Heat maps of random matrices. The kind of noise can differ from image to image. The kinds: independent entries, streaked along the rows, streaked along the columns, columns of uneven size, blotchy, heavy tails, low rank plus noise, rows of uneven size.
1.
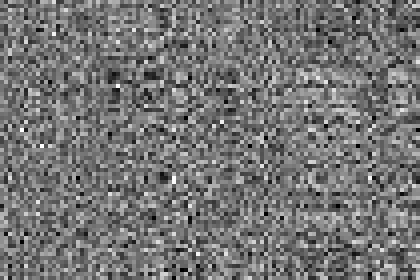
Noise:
low rank plus noise
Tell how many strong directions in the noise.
three or four
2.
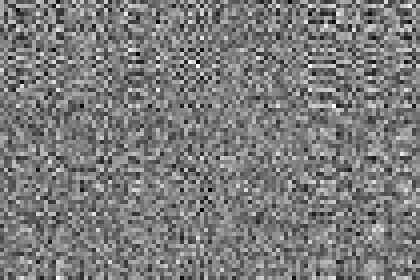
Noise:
low rank plus noise
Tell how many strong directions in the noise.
one
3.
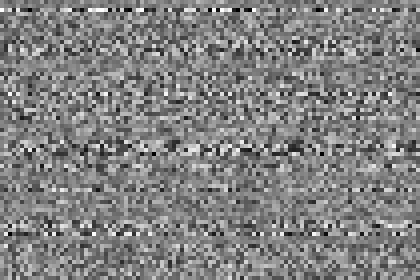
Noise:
rows of uneven size
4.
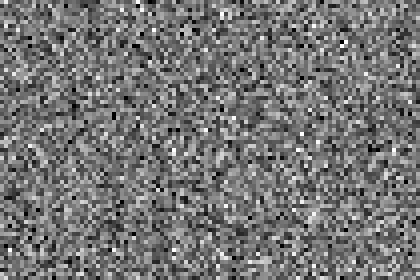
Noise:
independent entries
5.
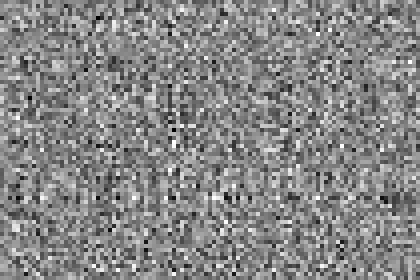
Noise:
low rank plus noise
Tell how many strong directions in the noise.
five to eight
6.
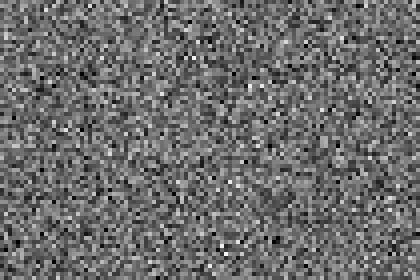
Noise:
independent entries
